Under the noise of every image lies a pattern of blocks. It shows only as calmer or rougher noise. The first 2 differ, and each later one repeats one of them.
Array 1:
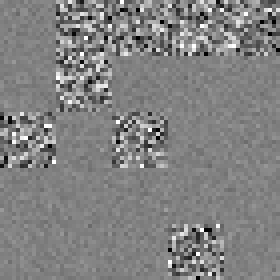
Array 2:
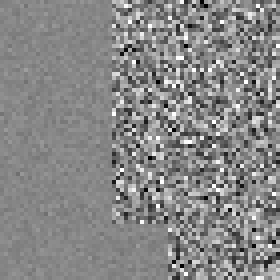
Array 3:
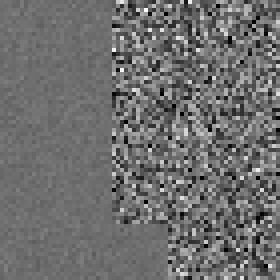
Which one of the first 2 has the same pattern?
2
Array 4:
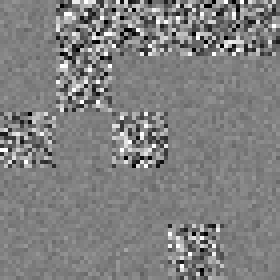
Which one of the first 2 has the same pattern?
1
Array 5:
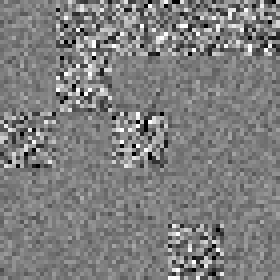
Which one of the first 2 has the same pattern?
1
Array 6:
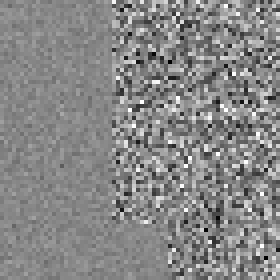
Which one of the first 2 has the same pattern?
2
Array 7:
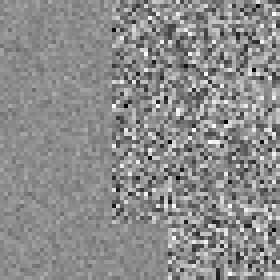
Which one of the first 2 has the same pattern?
2
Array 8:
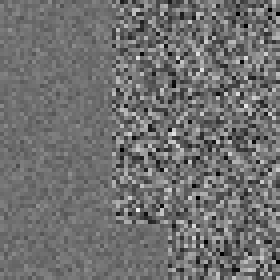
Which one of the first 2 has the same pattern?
2
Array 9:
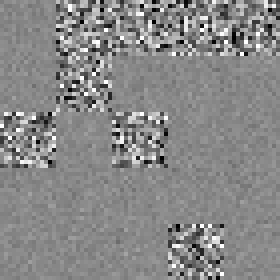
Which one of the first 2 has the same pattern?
1
